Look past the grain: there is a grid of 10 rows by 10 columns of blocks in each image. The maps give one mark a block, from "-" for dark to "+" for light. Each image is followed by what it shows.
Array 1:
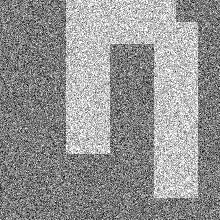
---+++++--
---++++++-
---++--++-
---++--++-
---++--++-
---++--++-
---++--++-
-------++-
-------++-
----------
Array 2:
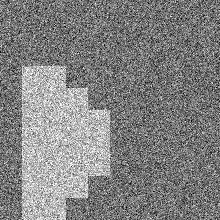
----------
----------
----------
-++-------
-+++------
-++++-----
-++++-----
-++++-----
-+++------
-++-------
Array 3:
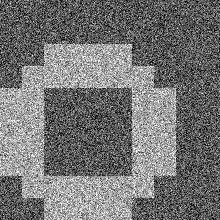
----------
----------
--++++----
-++++++---
++----++--
++----++--
++----++--
++----++--
-++++++---
--++++----
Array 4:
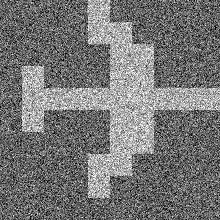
----+-----
----++----
-----++---
-+---++---
-+++++++++
-+---++---
-----++---
----++----
----+-----
----------
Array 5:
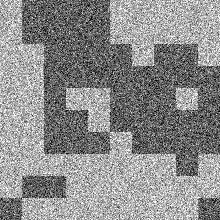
+----+++++
+----+++++
++----+--+
++--------
++-++---+-
++--+-----
++---+----
++++++++-+
+--+++++++
-++++++++-
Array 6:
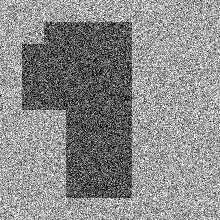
++++++++++
++----++++
+-----++++
+-----++++
+-----++++
+++---++++
+++---++++
+++---++++
+++---++++
++++++++++
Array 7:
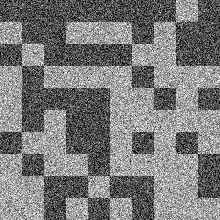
--------+-
+--+++-+--
-+----++--
+-++++-+++
+----++-+-
+-+--+++++
-++--+-+-+
+-++-++++-
++--+--++-
++-+-+-+++
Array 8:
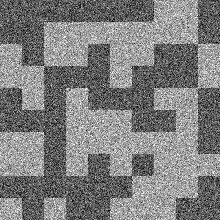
-------++-
--+++++++-
+-++-++--+
++---+---+
-+-+---++-
---+++--+-
++-++++++-
++-+-+-+++
------+++-
+-+--+++--
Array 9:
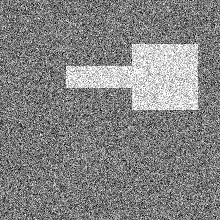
----------
----------
------+++-
---++++++-
------+++-
----------
----------
----------
----------
----------
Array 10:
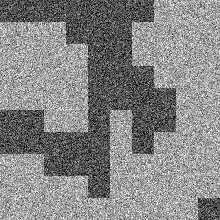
-------+++
+++---++++
++++--++++
++++---+++
++++----++
--++-+--++
-----+-+++
++---+++++
++++-+++++
+++++++++-
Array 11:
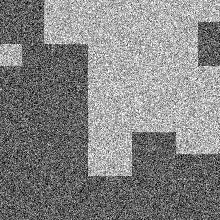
--++++++++
--+++++++-
+---+++++-
----++++++
----++++++
----++++++
----++--++
----++----
----------
----------
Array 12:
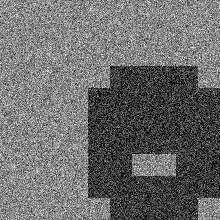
++++++++++
++++++++++
++++++++++
+++++----+
++++------
++++------
++++------
++++--++--
++++------
+++++----+
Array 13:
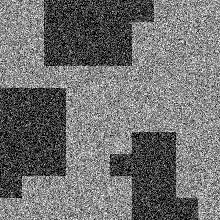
++-----+++
++----++++
++----++++
++++++++++
---+++++++
---+++++++
---+++--++
---++---++
-+++++--++
++++++---+
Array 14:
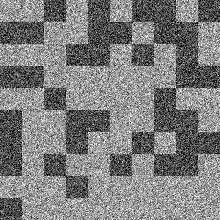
++-+-+--+-
--++--+--+
+++--+-+-+
--++++++--
++-++++-++
-++--++--+
-++-++-+--
-+-++-+--+
+++-++++++
-+++++++++
